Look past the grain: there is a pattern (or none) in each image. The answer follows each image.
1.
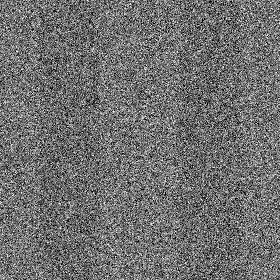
vertical stripes
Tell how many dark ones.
2
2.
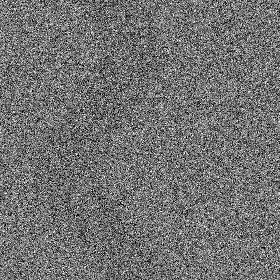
a wavy band
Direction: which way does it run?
top to bottom
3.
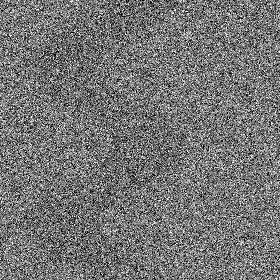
a wavy band
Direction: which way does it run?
top to bottom
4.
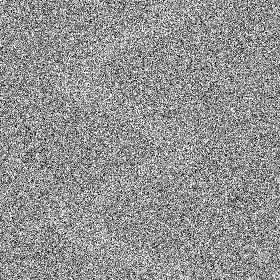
a wavy band
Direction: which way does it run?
top to bottom
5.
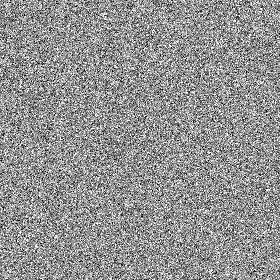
only noise
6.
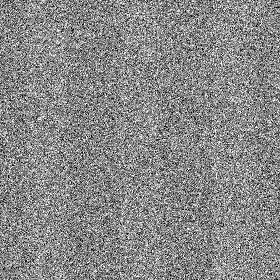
vertical stripes
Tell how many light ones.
3
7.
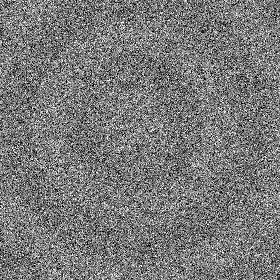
rings round one point
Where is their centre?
centre
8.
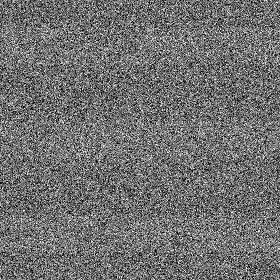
horizontal stripes
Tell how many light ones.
3
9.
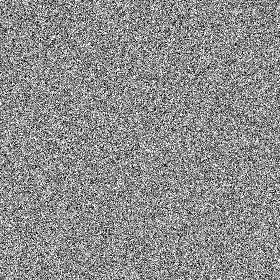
only noise
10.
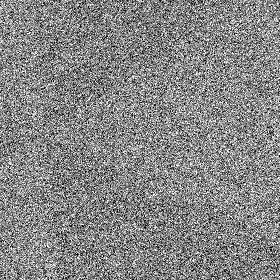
spokes from one point
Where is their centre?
middle left
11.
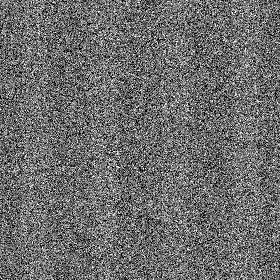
vertical stripes
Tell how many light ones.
4
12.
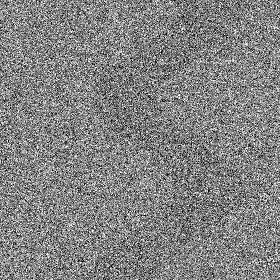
a wavy band
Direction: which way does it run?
top to bottom
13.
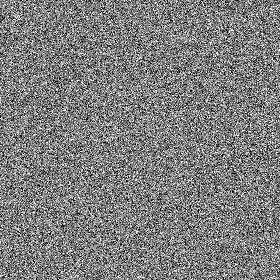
only noise
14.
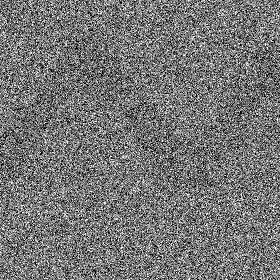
a wavy band
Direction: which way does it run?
left to right
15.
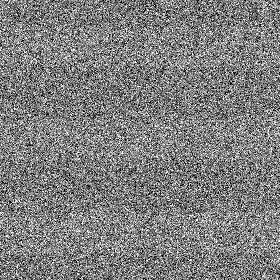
horizontal stripes
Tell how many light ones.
3
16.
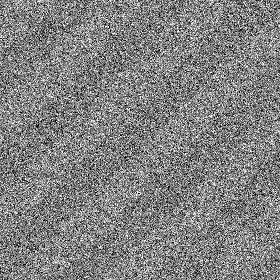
diagonal stripes
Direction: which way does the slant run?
bottom left to top right
